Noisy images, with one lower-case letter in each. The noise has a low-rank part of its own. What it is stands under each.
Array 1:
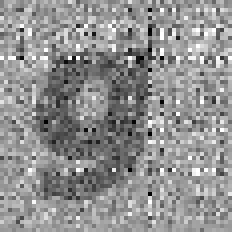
g
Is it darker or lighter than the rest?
darker
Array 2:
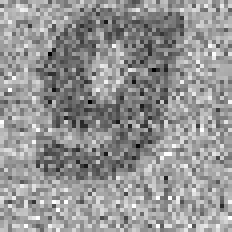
g
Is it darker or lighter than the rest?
darker
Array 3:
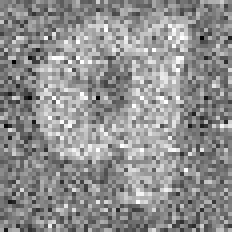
q
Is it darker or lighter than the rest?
lighter
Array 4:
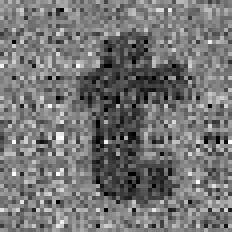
t
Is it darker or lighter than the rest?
darker
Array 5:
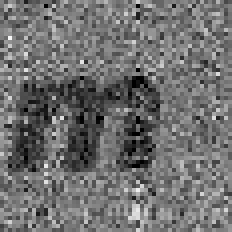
m
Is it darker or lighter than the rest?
darker
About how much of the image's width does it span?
two thirds
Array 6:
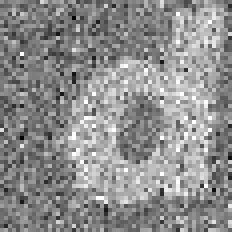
d
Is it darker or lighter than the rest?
lighter
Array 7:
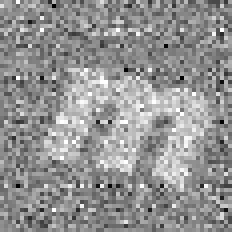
m
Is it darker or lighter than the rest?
lighter
